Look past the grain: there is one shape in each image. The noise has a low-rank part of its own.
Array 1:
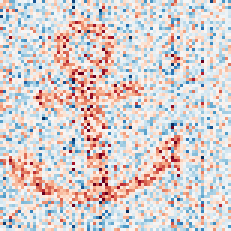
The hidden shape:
anchor
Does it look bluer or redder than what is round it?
redder
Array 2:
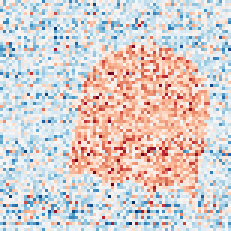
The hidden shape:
ghost
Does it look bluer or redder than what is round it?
redder
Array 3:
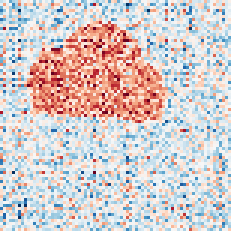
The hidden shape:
cloud
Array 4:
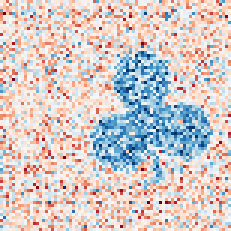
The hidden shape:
club
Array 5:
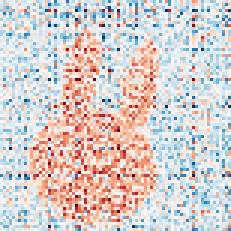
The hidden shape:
rabbit's head
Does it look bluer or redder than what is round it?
redder
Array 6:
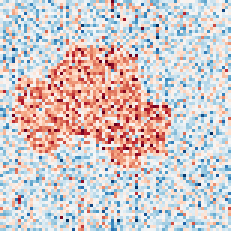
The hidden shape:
car
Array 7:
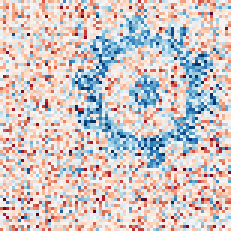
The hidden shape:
gear
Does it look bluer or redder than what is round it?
bluer
